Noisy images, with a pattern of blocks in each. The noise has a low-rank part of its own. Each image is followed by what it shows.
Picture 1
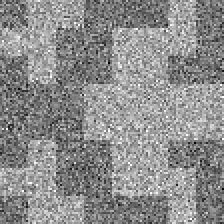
top and bottom mirror each other
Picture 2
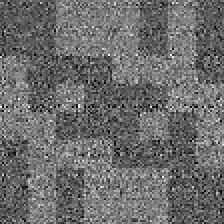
the same after a half turn
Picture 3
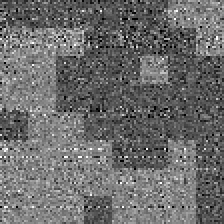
mirrored about the diagonal from the bottom left
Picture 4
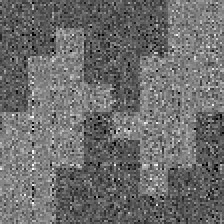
the same after a half turn
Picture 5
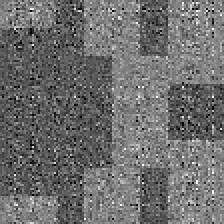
top and bottom mirror each other
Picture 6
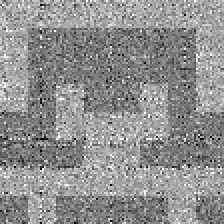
left and right mirror each other
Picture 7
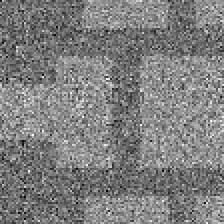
top and bottom mirror each other
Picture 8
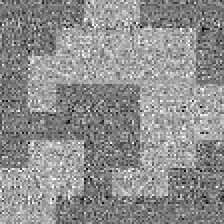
mirrored about the diagonal from the bottom left
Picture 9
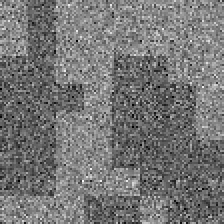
no symmetry
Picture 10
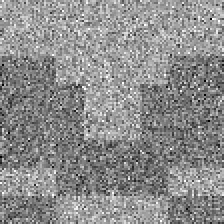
left and right mirror each other
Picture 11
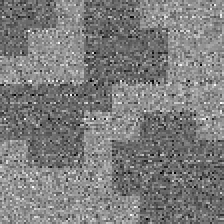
mirrored about the diagonal from the top left
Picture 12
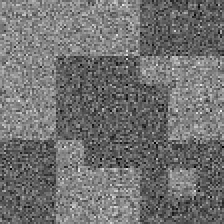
mirrored about the diagonal from the top left
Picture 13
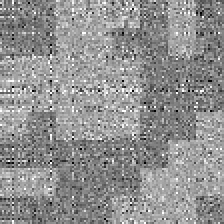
mirrored about the diagonal from the top left
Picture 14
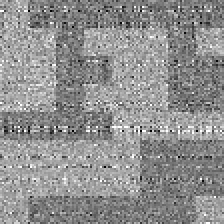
no symmetry
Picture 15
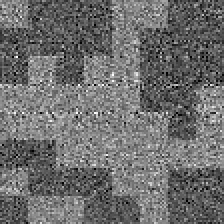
no symmetry
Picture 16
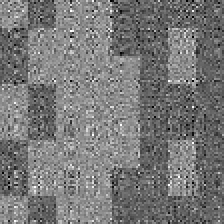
top and bottom mirror each other
